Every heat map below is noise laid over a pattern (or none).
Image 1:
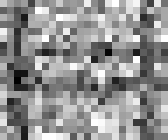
bands of rows crossing bands of columns
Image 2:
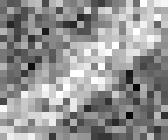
a diagonal band
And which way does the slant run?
bottom left to top right
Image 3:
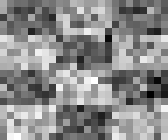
a checkerboard
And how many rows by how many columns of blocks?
4 by 3
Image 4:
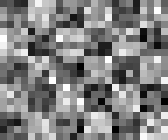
a checkerboard
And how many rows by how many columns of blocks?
5 by 6
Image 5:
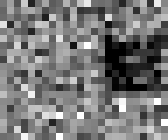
one block
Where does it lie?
middle right
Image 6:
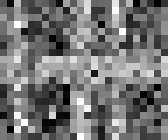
bands of rows crossing bands of columns
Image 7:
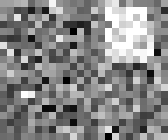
one block
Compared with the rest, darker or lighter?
lighter
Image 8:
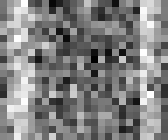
bands of columns
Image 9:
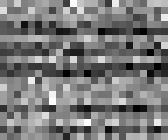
bands of rows
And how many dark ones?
5
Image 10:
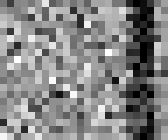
one band of columns
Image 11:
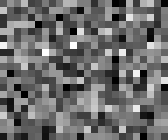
only noise
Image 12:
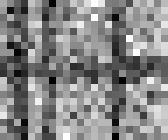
bands of rows crossing bands of columns
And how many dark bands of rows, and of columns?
1 and 3
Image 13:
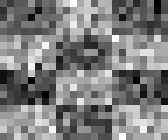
a checkerboard
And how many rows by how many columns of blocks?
4 by 3
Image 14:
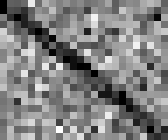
a diagonal band
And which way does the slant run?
top left to bottom right
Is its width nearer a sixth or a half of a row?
a sixth
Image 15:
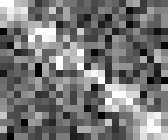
blocks along the diagonal
